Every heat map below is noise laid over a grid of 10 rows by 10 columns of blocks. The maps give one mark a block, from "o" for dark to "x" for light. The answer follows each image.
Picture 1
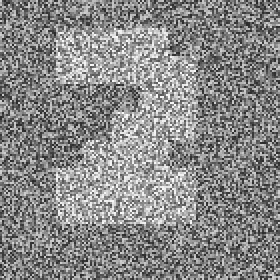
o o o o o o o o o o
o o x x x x o o o o
o o x x x x x o o o
o o o o o x x o o o
o o o o x x x o o o
o o o x x x o o o o
o o x x x x x o o o
o o x x x x x o o o
o o o o o o o o o o
o o o o o o o o o o
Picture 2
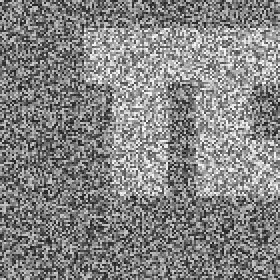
o o o o o o o o o o
o o o x x x x x x x
o o o x x x x x x x
o o o o x x o x x o
o o o o x x o x x o
o o o o x x o x x x
o o o o x x o x x x
o o o o o o o o o o
o o o o o o o o o o
o o o o o o o o o o
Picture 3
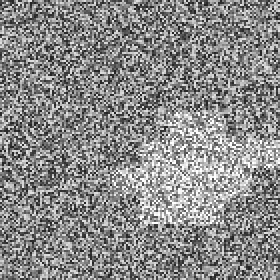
o o o o o o o o o o
o o o o o o o o o o
o o o o o o o o o o
o o o o o o o o o o
o o o o o o x x o o
o o o o o x x x x x
o o o o x x x x x o
o o o o o x x x o o
o o o o o o o o o o
o o o o o o o o o o
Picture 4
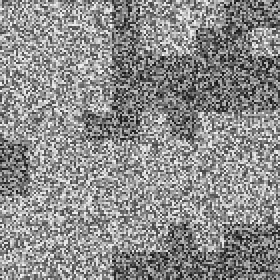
x x x x o x x x o o
x x x x o x x o o x
x x x x o o o o o o
x x x x o o o o o o
x x x o o x o x x x
o x x x x x x x x x
o x x x x x x x x x
x x x x x x x x x x
x x x x x x o x o o
x x x x o o o o o o
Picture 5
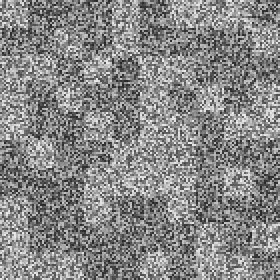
x o o o x o x x x o
o o x o x o o o o x
x x o x o x x o o o
x o x o o x o x o x
x o o x o x x o x x
o x o o x x x o o o
o o o x x x x o x o
x o o x o o x o o o
x o o o o o o x o x
x x x o o x o x x o
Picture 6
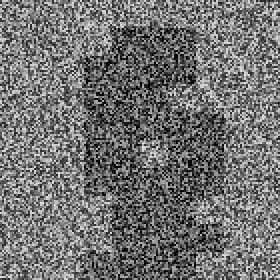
x x x x x x x x x x
x x x x o o o x x x
x x x o o o o x x x
x x x o o o x x x x
x x x o o o o o x x
x x x o o x o o x x
x x x o o o o o x x
x x x x o o o x x x
x x x x o o o o x x
x x x o o o o x x x
